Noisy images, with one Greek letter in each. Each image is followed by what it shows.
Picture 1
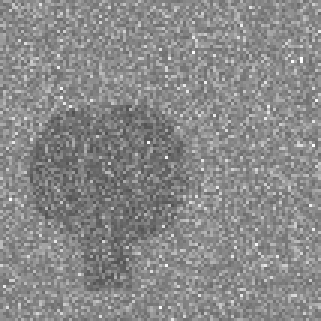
phi
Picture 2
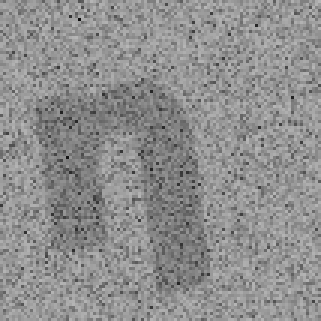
eta
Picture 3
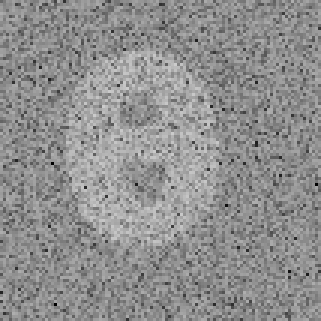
theta
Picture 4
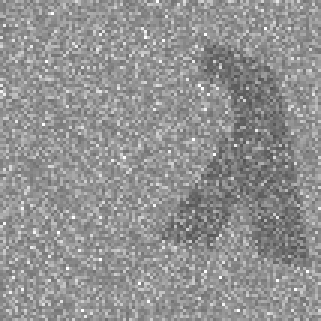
lambda
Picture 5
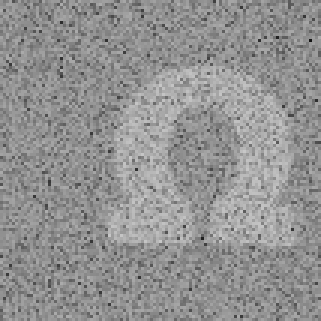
omega
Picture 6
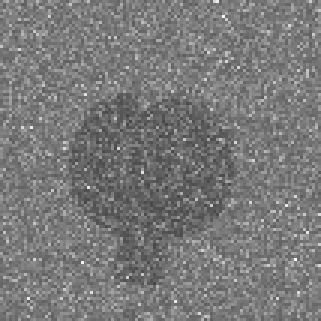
phi
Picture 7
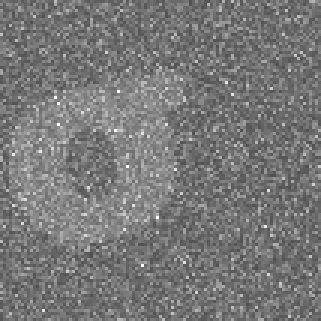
sigma
